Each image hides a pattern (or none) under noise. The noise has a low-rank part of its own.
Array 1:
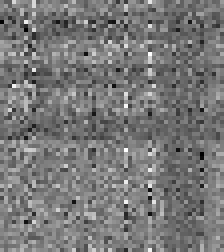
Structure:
bands of rows crossing bands of columns
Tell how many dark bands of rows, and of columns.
3 and 1
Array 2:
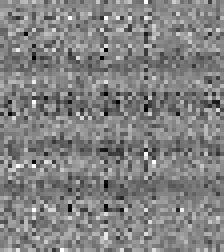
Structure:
bands of rows
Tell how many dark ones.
4
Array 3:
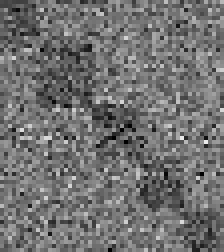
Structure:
blocks along the diagonal
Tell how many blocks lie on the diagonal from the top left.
5
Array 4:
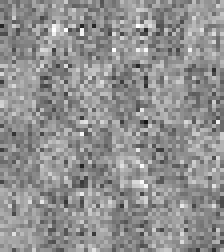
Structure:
a checkerboard
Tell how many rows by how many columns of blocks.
4 by 6
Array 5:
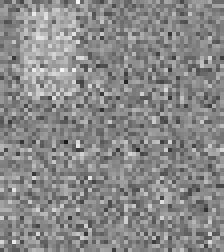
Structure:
one block
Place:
top left
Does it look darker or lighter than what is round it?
lighter
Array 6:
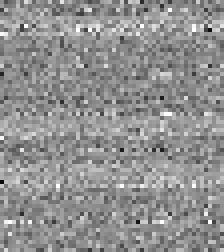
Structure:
bands of rows
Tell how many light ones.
3
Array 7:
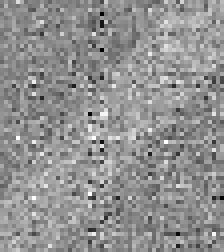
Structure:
a diagonal band
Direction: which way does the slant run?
bottom left to top right
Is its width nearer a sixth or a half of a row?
a half
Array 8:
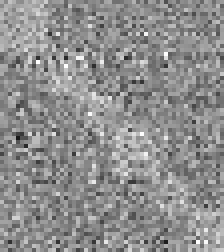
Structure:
blocks along the diagonal
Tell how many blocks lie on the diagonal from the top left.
6
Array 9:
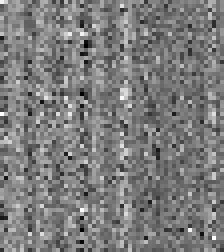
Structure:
bands of columns
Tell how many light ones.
6
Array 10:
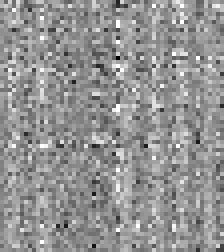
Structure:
bands of columns
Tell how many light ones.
6
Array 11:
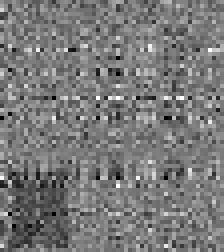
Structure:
one block
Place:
bottom left
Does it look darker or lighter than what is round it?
darker
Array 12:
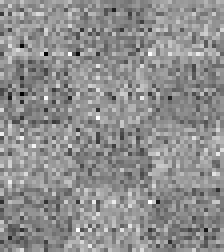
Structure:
a checkerboard
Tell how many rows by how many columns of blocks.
4 by 3
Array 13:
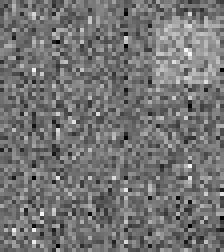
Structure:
one block
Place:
top right
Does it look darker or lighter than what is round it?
lighter
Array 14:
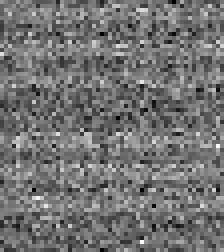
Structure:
bands of rows
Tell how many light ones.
6
